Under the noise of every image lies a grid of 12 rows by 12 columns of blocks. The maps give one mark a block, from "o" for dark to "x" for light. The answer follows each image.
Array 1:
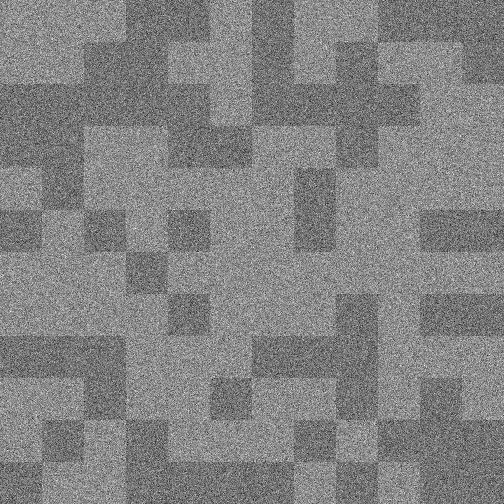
xxxooxoxxooo
xxooxxoxoxxo
oooooxooooxx
ooxxooxxoxxx
xoxxxxxoxxxx
oxoxoxxoxxoo
xxxoxxxxxxxx
xxxxoxxxoxoo
oooxxxoooxxx
xxoxxoxxoxox
xoxoxxxoxooo
oxxooooxoxoo
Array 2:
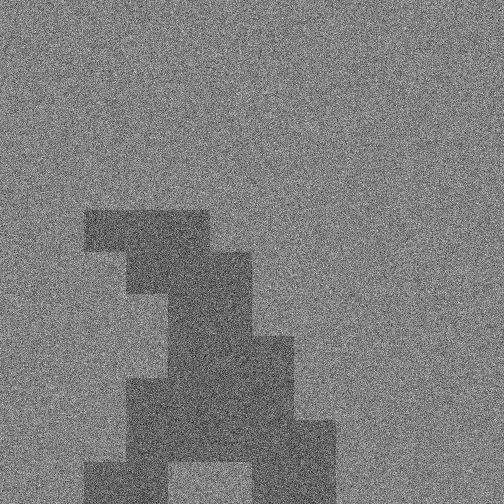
xxxxxxxxxxxx
xxxxxxxxxxxx
xxxxxxxxxxxx
xxxxxxxxxxxx
xxxxxxxxxxxx
xxoooxxxxxxx
xxxoooxxxxxx
xxxxooxxxxxx
xxxxoooxxxxx
xxxooooxxxxx
xxxoooooxxxx
xxooxxooxxxx
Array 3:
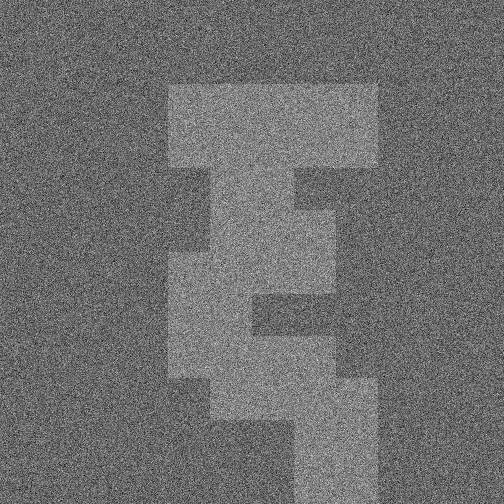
oooooooooooo
oooooooooooo
ooooxxxxxooo
ooooxxxxxooo
oooooxxooooo
oooooxxxoooo
ooooxxxxoooo
ooooxxoooooo
ooooxxxxoooo
oooooxxxxooo
oooooooxxooo
oooooooxxooo
